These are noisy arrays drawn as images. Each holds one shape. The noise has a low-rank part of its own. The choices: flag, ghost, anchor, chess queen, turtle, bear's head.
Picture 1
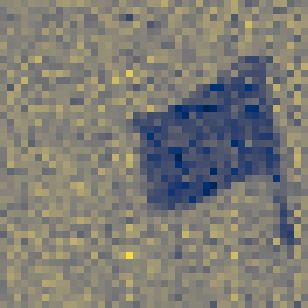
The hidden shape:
flag
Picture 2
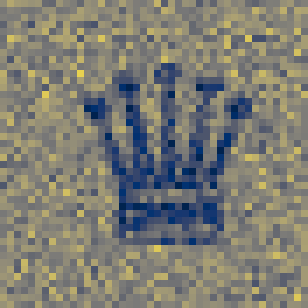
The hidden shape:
chess queen
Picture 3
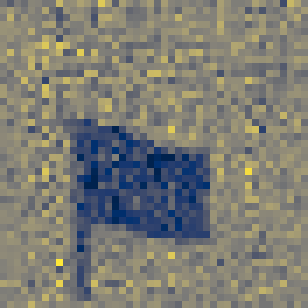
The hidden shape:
flag
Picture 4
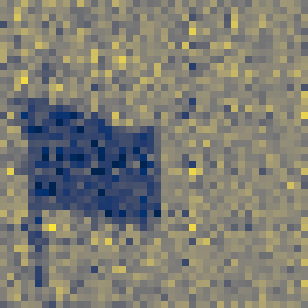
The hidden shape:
flag
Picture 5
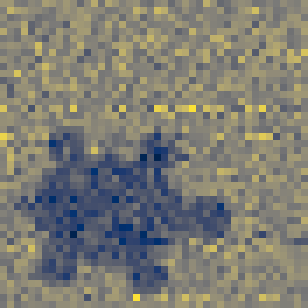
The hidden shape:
turtle
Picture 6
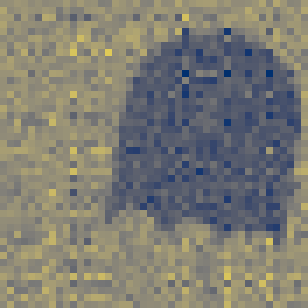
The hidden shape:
ghost
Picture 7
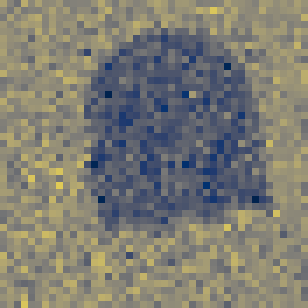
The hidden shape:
ghost
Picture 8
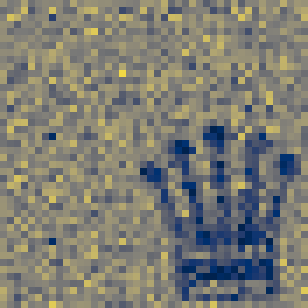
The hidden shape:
chess queen
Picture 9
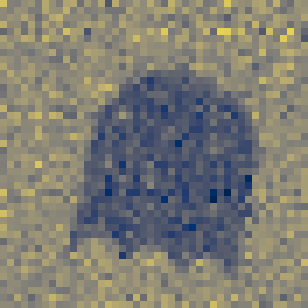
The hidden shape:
ghost
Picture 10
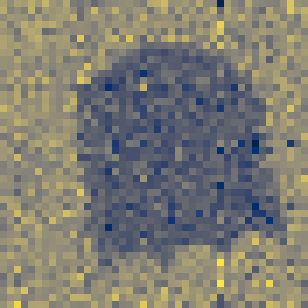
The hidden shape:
ghost
